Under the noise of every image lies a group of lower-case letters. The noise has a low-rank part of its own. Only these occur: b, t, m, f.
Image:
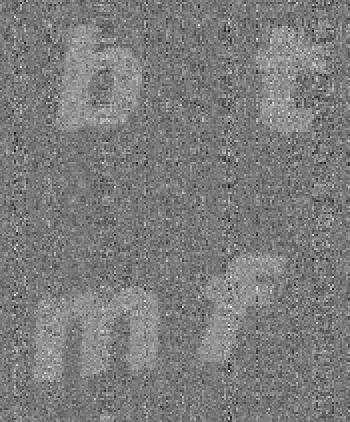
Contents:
top left: b; top right: t; bottom left: m; bottom right: f
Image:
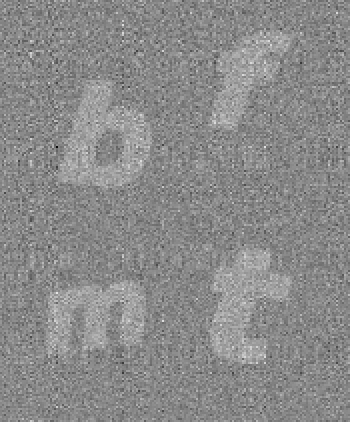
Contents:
top left: b; top right: f; bottom left: m; bottom right: t
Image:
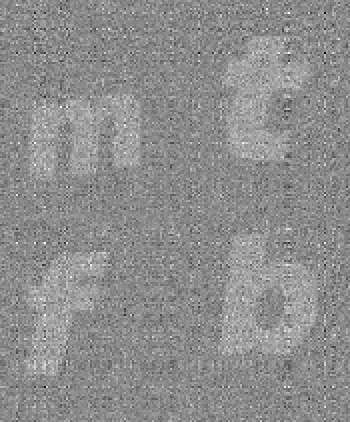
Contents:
top left: m; top right: t; bottom left: f; bottom right: b
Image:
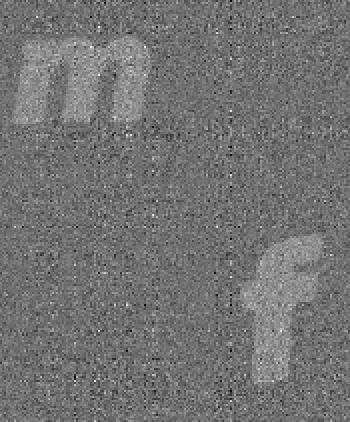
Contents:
top left: m; bottom right: f
